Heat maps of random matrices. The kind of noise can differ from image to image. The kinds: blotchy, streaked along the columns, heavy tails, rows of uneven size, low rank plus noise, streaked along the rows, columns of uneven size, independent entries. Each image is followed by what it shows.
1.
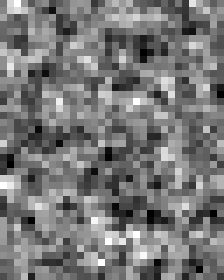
blotchy
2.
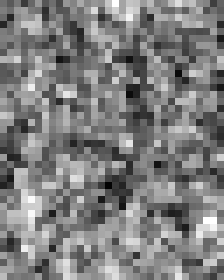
blotchy
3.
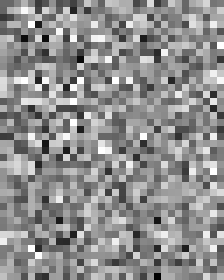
low rank plus noise
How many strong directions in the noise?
three or four
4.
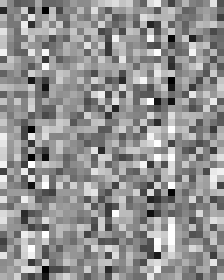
columns of uneven size
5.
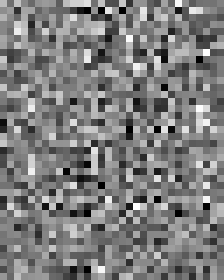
low rank plus noise
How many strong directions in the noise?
three or four
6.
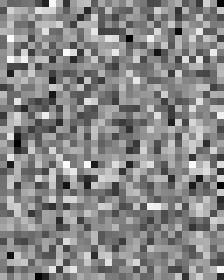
low rank plus noise
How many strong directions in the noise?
five to eight
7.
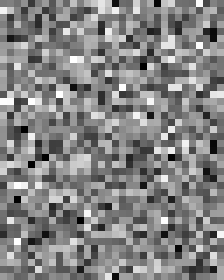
independent entries
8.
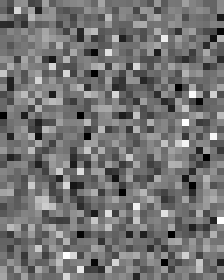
heavy tails
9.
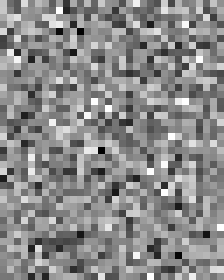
independent entries
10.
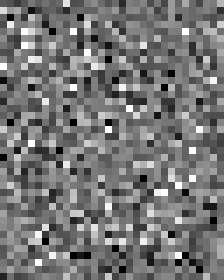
heavy tails
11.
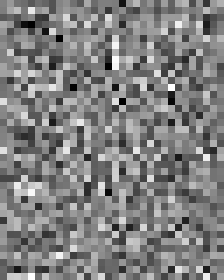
low rank plus noise
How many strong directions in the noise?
two
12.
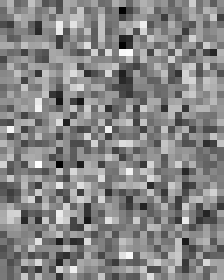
low rank plus noise
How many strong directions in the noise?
three or four
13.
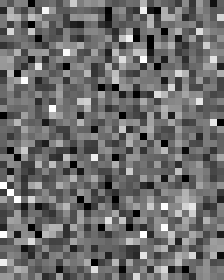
heavy tails
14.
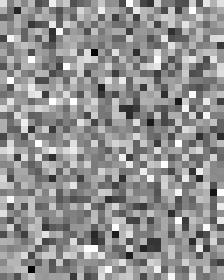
independent entries
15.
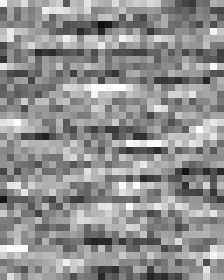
streaked along the rows
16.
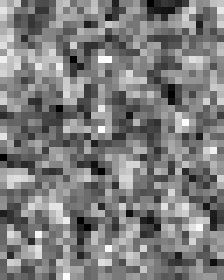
blotchy
